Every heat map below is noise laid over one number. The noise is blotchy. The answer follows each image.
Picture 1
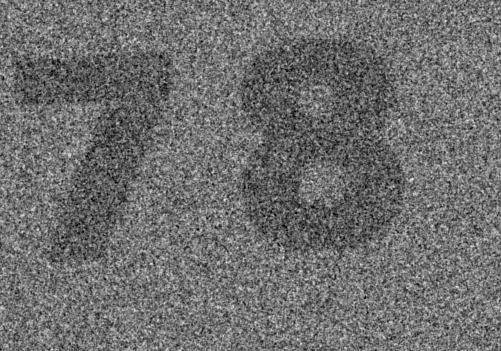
78
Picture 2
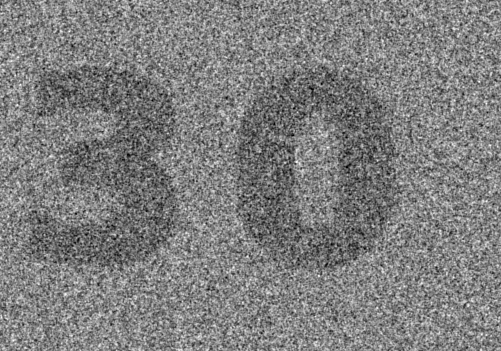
30
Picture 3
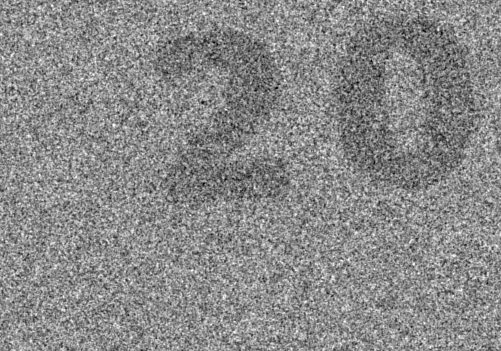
20
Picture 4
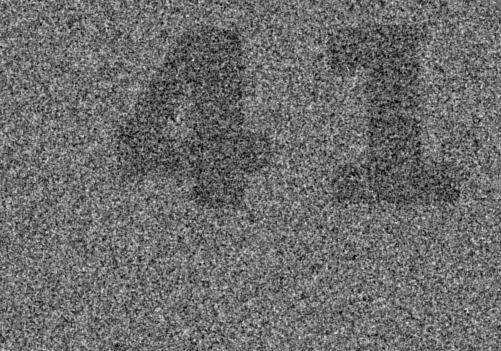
41
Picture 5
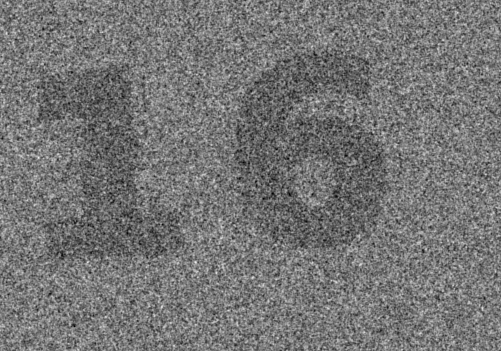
16
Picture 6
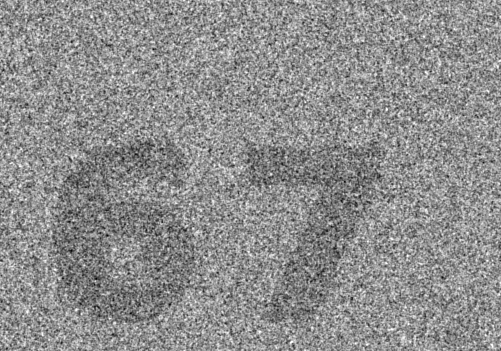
67
